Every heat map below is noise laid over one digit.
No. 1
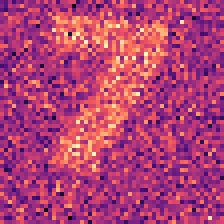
7
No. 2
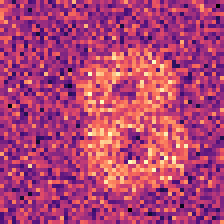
8
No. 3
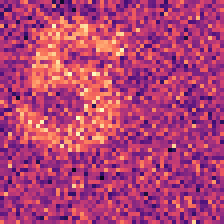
5
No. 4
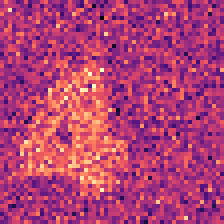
4
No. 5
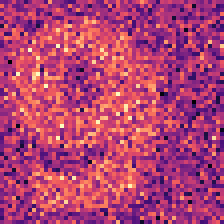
9
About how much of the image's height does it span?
nearly all
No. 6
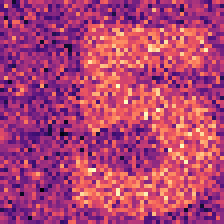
5
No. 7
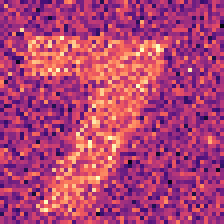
7
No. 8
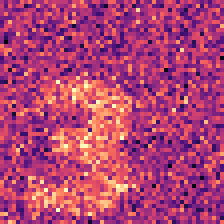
3
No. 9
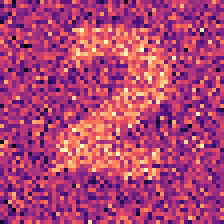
2
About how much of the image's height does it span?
two thirds
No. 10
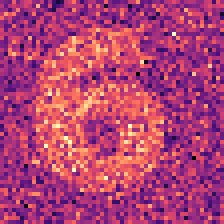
6
